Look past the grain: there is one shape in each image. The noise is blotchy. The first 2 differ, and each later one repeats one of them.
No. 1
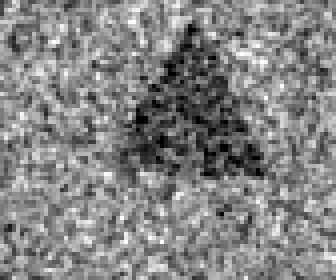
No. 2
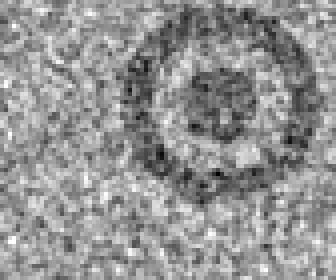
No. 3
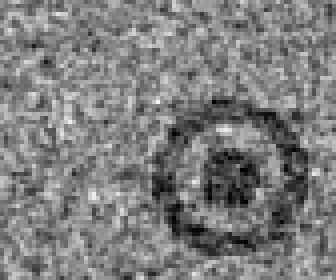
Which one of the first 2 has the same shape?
2
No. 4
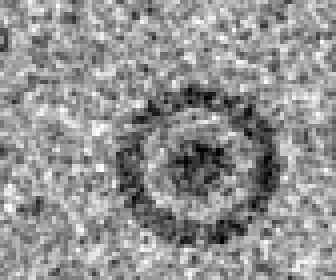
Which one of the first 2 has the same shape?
2
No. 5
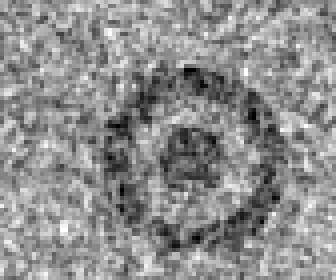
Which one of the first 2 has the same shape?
2
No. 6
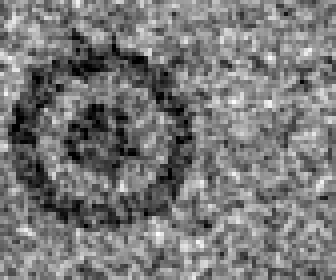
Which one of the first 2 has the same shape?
2
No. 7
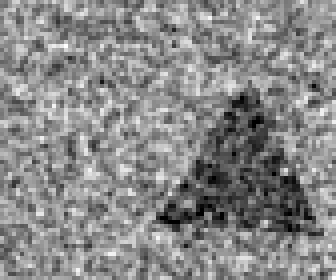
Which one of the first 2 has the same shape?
1
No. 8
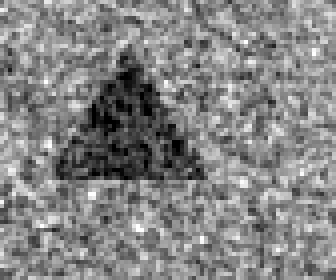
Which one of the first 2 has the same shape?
1
